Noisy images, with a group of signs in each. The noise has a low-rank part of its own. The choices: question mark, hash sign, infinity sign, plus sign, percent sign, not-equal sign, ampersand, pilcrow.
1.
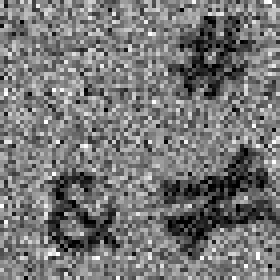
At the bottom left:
ampersand
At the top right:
hash sign
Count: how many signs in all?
3
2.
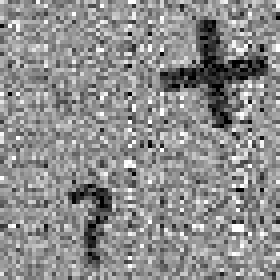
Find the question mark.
bottom left
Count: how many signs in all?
2
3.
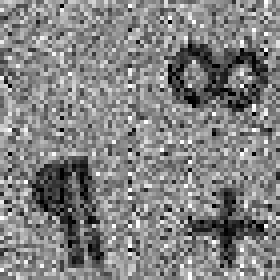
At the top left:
nothing
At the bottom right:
plus sign
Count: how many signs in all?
3
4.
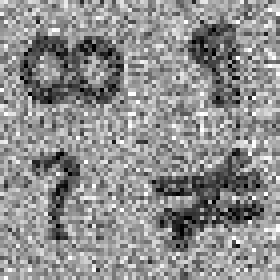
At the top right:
pilcrow
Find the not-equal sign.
bottom right
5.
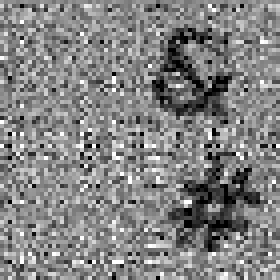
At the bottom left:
nothing
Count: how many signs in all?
2
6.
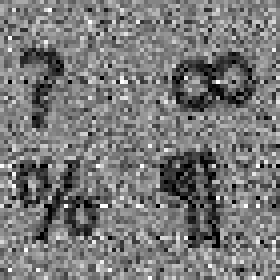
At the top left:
question mark
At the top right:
infinity sign
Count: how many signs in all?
4
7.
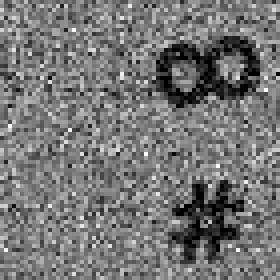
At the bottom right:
hash sign
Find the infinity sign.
top right
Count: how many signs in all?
2
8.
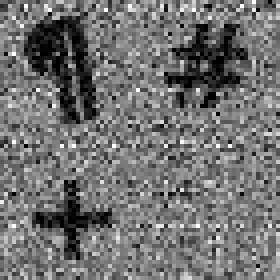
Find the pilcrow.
top left
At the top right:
hash sign
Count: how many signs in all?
3
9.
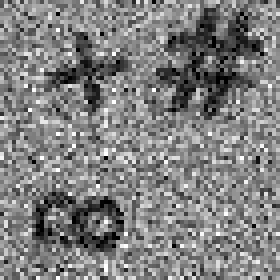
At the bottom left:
infinity sign
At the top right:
hash sign
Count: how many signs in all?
3
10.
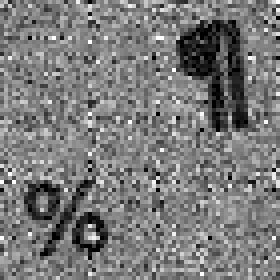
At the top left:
nothing
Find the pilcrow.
top right
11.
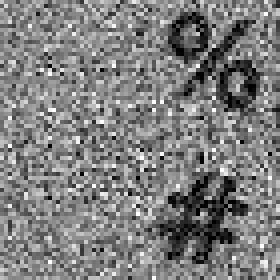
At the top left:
nothing
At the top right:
percent sign
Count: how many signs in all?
2
